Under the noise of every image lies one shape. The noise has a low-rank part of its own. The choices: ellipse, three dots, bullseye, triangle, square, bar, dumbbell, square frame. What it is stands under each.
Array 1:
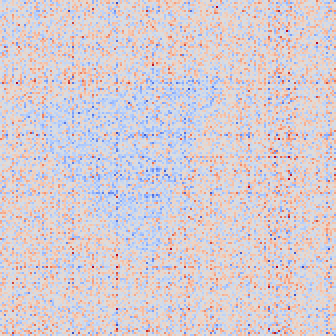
blue triangle
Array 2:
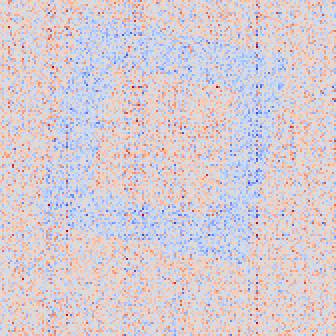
blue square frame
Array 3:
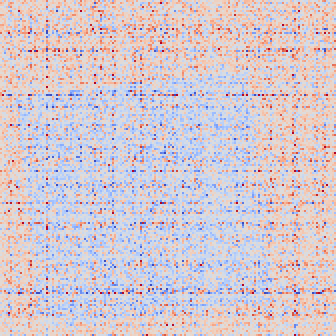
blue square
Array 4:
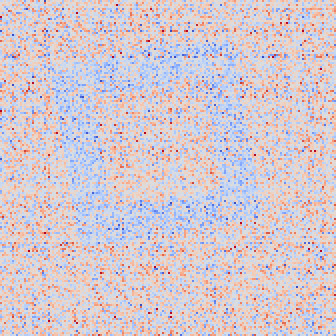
blue square frame
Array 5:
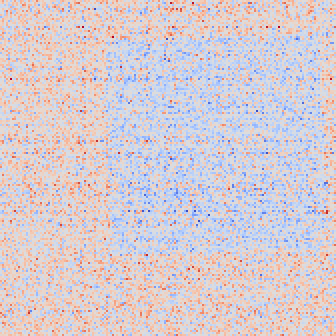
blue square
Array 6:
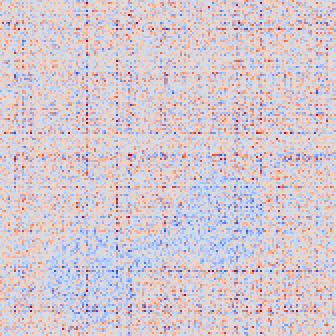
blue dumbbell
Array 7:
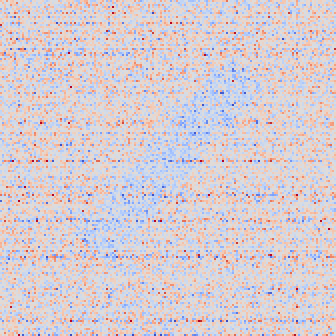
blue bar
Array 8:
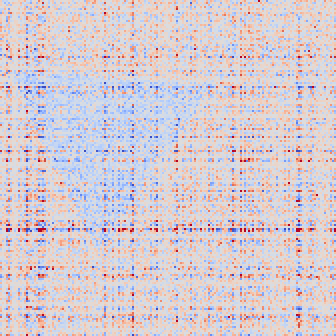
blue triangle
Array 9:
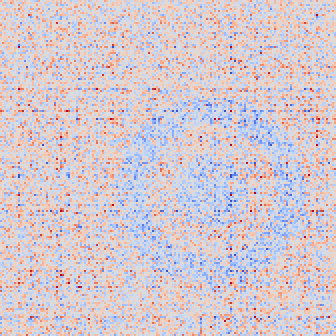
blue bullseye
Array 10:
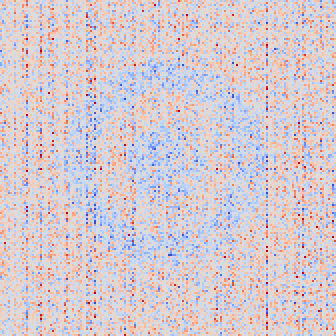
blue bullseye
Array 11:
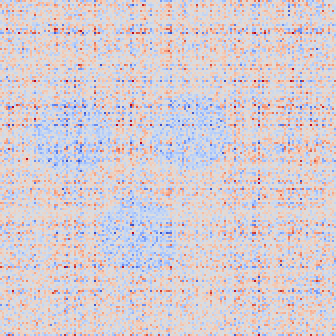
blue three dots
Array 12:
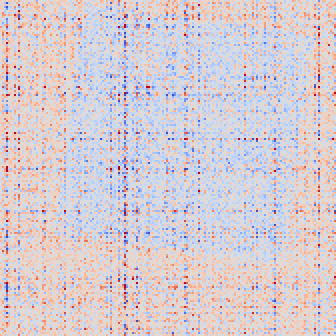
blue square
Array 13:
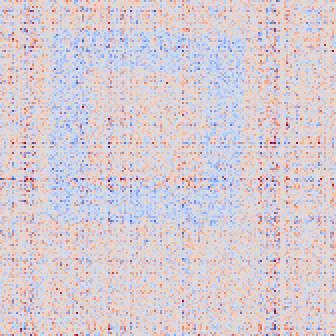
blue square frame
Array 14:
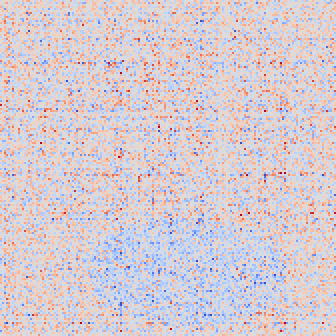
blue ellipse
